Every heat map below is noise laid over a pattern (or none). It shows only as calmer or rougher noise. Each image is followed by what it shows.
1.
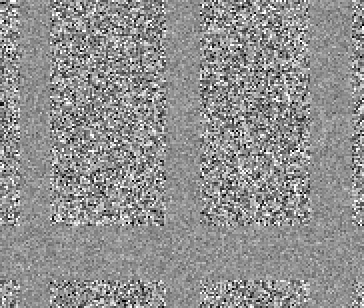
bands of rows crossing bands of columns
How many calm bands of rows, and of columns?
1 and 3
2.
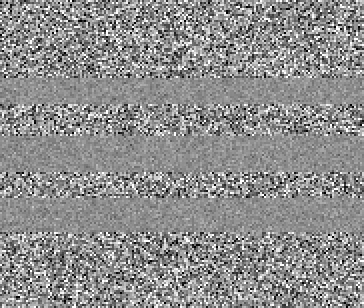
bands of rows
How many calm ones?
3
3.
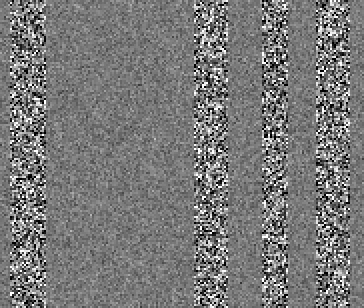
bands of columns
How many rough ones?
4
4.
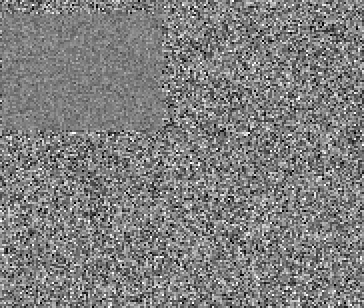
one block
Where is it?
top left
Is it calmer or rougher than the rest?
calmer
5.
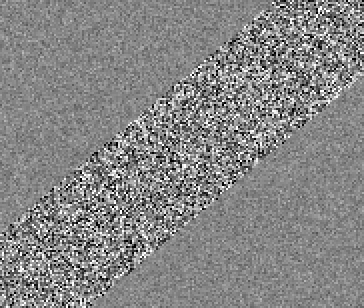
a diagonal band
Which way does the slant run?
bottom left to top right
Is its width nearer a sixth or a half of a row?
a half
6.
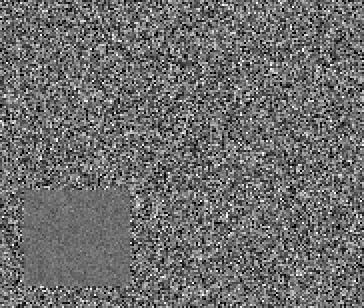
one block
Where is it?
bottom left
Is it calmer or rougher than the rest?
calmer
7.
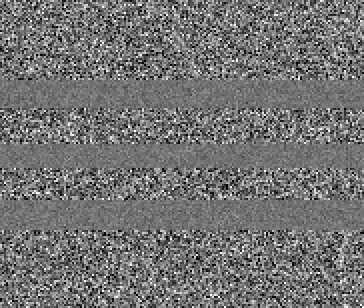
bands of rows
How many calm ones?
3
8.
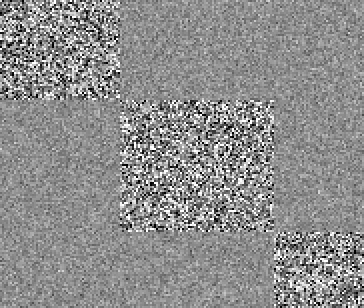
blocks along the diagonal
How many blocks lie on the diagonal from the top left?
3
